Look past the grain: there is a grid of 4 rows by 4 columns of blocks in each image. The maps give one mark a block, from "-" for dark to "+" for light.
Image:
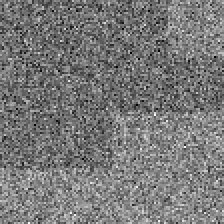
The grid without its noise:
- - - +
- - - -
- - + +
+ + + +
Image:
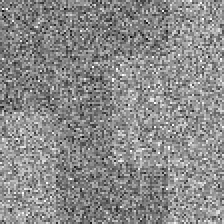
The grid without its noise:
- - - +
- - + +
+ - + +
+ - - +
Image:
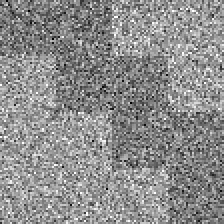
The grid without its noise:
- - + +
+ - - +
+ + - -
+ + + -
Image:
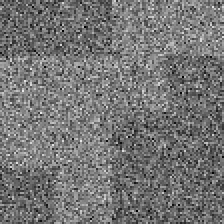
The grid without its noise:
- - + +
+ + + -
+ + - -
- + - -
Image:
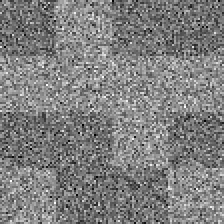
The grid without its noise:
- + - -
+ + + +
- - + -
+ - - +
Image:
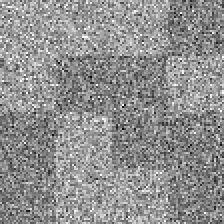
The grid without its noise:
+ + + -
+ - - +
- + - -
- + + -
